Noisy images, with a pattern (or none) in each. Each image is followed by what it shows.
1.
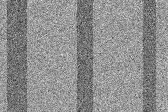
bands of columns
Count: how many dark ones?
3
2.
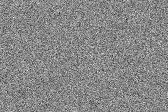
only noise
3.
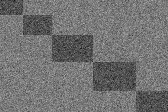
blocks along the diagonal
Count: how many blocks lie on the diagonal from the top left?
5
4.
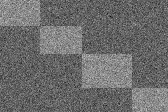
blocks along the diagonal
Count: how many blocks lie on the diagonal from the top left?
4
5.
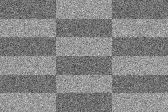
a checkerboard
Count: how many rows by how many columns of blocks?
6 by 3
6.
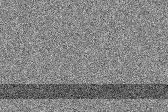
one band of rows
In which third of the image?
bottom
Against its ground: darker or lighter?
darker
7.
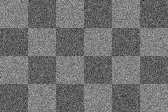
a checkerboard
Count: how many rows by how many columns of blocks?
4 by 6
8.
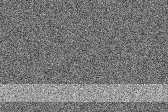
one band of rows
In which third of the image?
bottom
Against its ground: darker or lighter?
lighter
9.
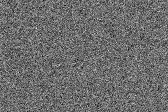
only noise
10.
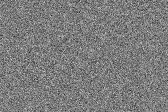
only noise
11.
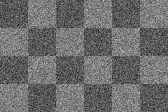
a checkerboard
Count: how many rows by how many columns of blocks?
4 by 6
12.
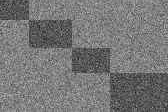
blocks along the diagonal
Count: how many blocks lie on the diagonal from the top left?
4
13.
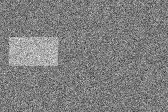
one block
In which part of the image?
middle left
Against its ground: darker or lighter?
lighter
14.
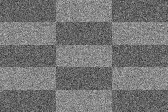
a checkerboard
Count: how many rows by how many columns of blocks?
5 by 3
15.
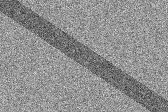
a diagonal band
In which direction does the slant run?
top left to bottom right
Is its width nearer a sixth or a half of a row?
a sixth
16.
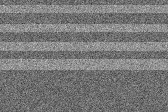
bands of rows
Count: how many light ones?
4
